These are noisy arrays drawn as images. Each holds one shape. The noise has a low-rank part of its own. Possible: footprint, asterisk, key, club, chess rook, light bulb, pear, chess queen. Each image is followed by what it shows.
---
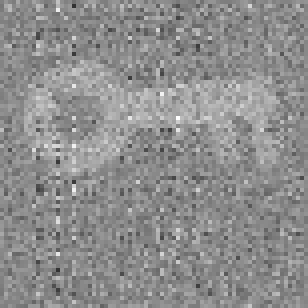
light key
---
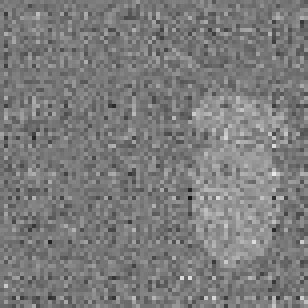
light footprint
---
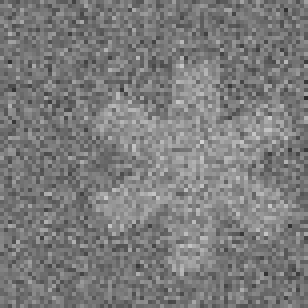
light asterisk
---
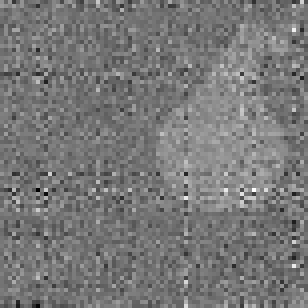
light pear
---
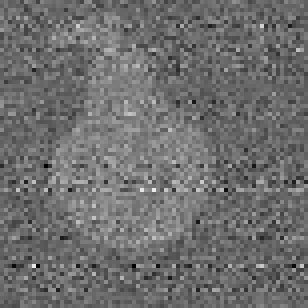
light pear
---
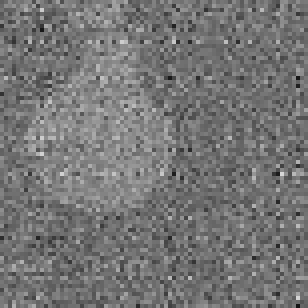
light pear
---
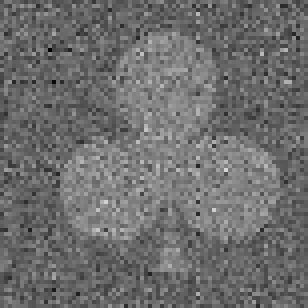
light club
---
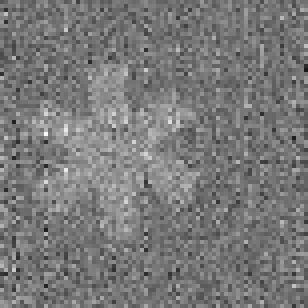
light asterisk
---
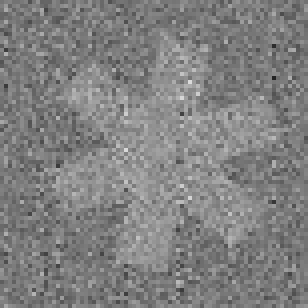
light asterisk
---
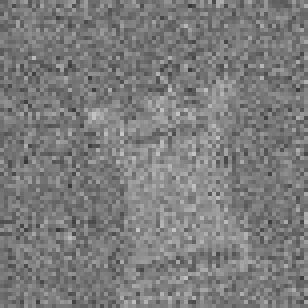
light chess rook
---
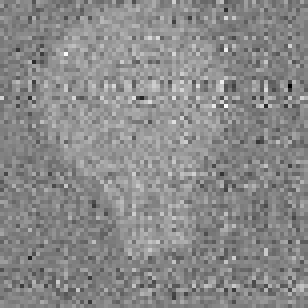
light light bulb
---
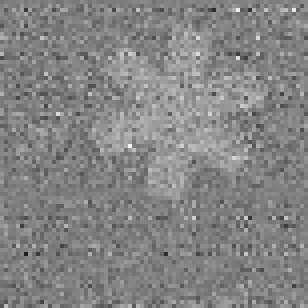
light asterisk
